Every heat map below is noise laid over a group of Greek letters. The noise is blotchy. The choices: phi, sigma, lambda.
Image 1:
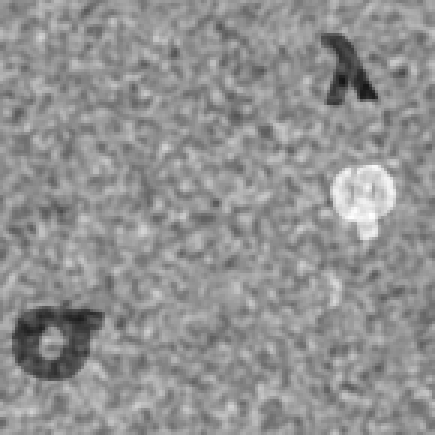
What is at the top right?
lambda
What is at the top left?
nothing
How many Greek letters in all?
3
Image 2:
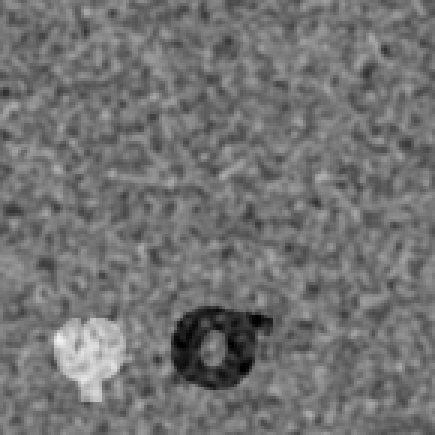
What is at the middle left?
nothing
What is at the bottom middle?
sigma
